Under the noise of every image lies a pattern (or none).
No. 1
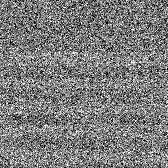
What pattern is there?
bands of rows
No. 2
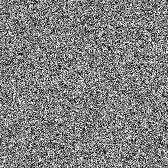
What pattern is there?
only noise
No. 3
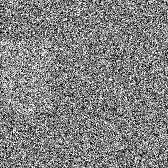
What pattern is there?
one block
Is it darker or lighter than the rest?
lighter
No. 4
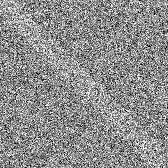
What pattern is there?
a diagonal band
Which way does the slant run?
top left to bottom right
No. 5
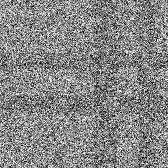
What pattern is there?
bands of rows crossing bands of columns
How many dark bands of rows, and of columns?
2 and 2
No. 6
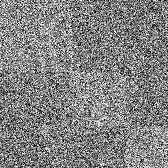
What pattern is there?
blocks along the diagonal
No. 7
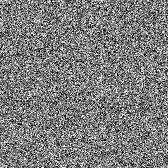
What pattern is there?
only noise
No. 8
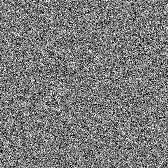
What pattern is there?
only noise
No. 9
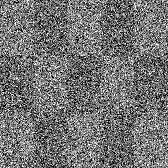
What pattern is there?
a checkerboard
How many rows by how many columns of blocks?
3 by 5
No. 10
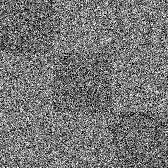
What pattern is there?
blocks along the diagonal
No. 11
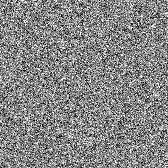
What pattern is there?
only noise
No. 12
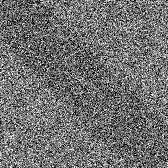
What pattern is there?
a diagonal band
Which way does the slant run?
top left to bottom right
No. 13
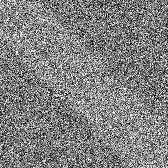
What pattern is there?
a diagonal band
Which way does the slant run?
top left to bottom right
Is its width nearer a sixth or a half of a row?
a half
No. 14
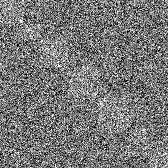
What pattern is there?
blocks along the diagonal
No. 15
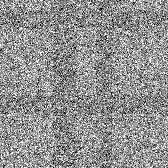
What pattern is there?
bands of rows crossing bands of columns
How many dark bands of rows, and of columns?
2 and 2
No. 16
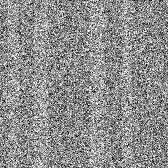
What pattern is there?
bands of columns
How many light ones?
4
